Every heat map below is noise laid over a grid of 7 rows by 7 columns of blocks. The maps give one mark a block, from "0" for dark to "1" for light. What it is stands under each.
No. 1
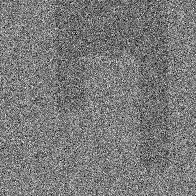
1100001
1100001
1101101
1101101
1111101
1111101
1111111
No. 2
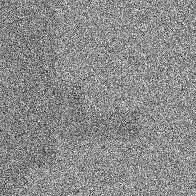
0011111
0011111
0011111
0001111
0000011
0011111
0111111
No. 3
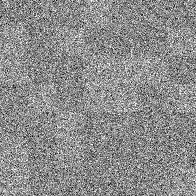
0001000
1010001
1001110
0101101
0010000
1010000
1000001
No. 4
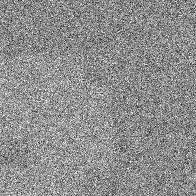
0000000
0000000
1110000
1111000
1111000
0111000
1110000
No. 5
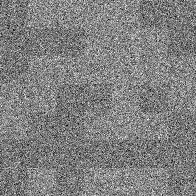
0111100
0001110
0111111
1100101
1001110
0000000
0101110
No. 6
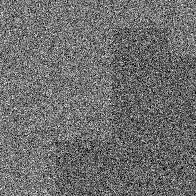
1111111
1111001
1111000
1111000
1111000
1100000
1100000
